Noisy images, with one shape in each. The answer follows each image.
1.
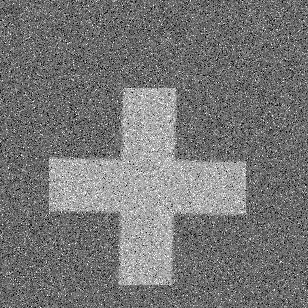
cross
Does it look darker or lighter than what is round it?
lighter
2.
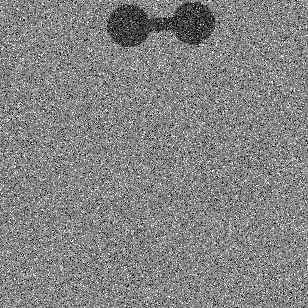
dumbbell
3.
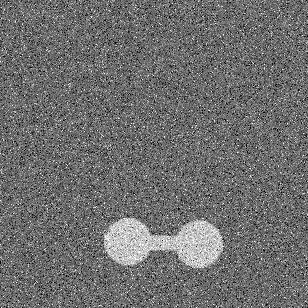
dumbbell
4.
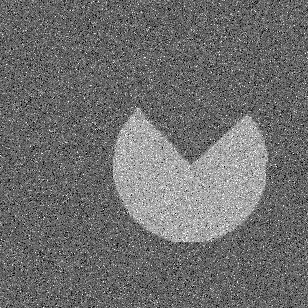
disc with a wedge cut out
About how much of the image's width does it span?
half
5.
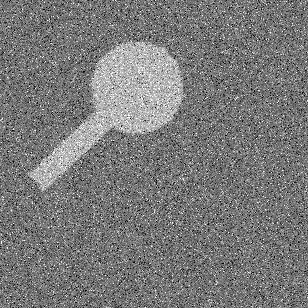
lollipop
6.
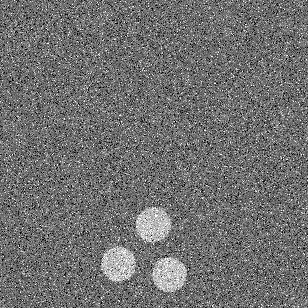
three dots
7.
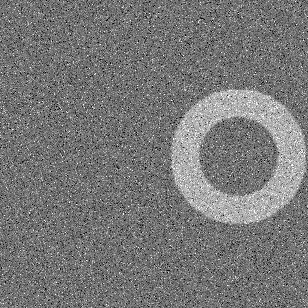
ring
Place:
middle right
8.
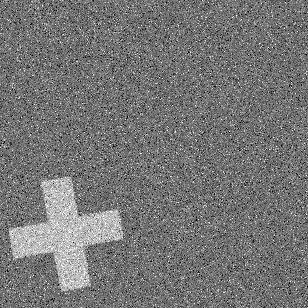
cross
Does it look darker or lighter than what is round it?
lighter
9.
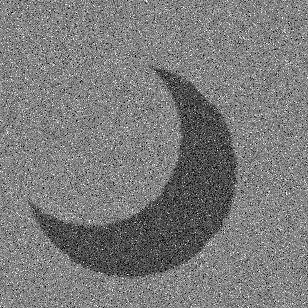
crescent
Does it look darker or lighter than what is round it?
darker
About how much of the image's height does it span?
two thirds
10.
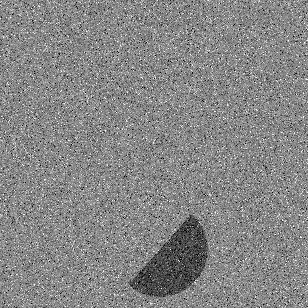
half disc
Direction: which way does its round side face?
down and right
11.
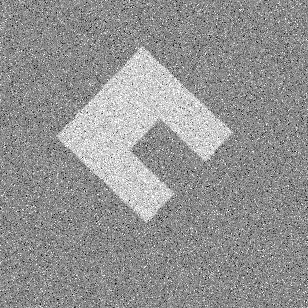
square with a notch
